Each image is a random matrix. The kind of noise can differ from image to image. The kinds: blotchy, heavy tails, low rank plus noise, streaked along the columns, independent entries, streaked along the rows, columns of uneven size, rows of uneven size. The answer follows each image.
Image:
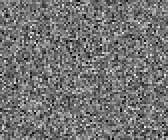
independent entries
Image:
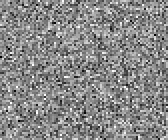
independent entries
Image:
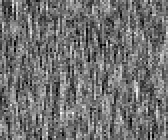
streaked along the columns
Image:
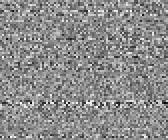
rows of uneven size
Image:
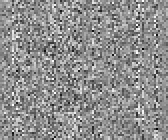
columns of uneven size
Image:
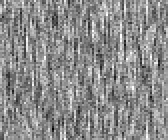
streaked along the columns
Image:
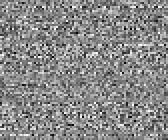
rows of uneven size
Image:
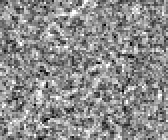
blotchy
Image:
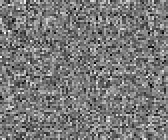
low rank plus noise
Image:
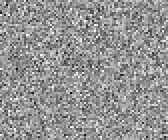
independent entries
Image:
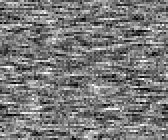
streaked along the rows
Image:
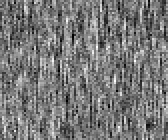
streaked along the columns
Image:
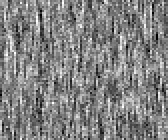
streaked along the columns
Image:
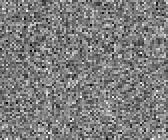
low rank plus noise
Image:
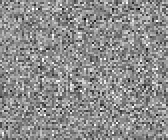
low rank plus noise
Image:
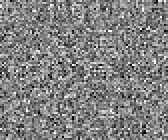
low rank plus noise
